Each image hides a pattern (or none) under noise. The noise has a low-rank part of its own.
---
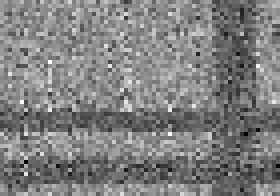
bands of rows crossing bands of columns
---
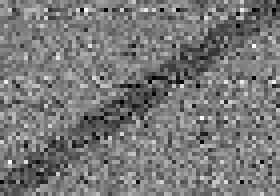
a diagonal band
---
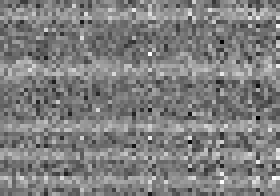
bands of rows
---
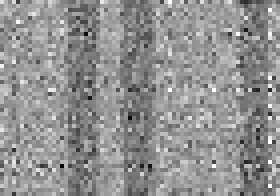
bands of columns
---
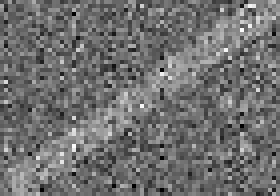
a diagonal band
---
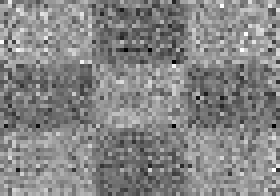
a checkerboard
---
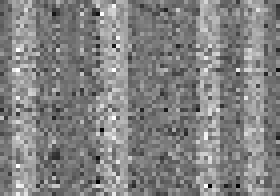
bands of columns
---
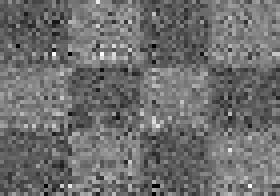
a checkerboard
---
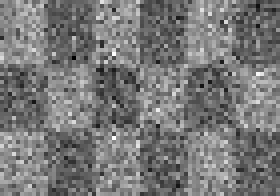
a checkerboard
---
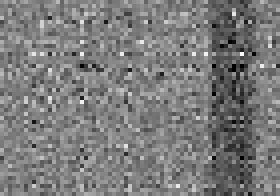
one band of columns
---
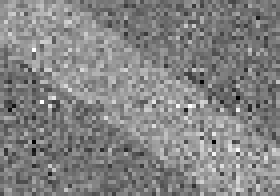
a diagonal band
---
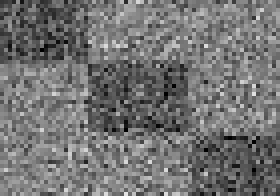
blocks along the diagonal
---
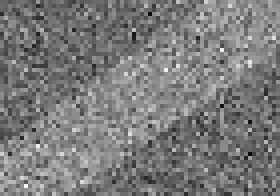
a diagonal band
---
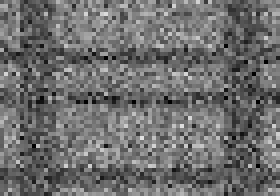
bands of rows crossing bands of columns
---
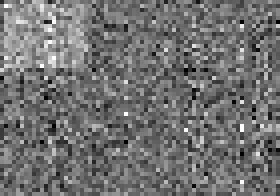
one block
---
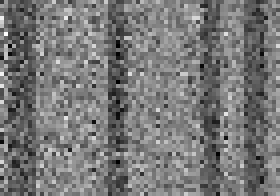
bands of columns
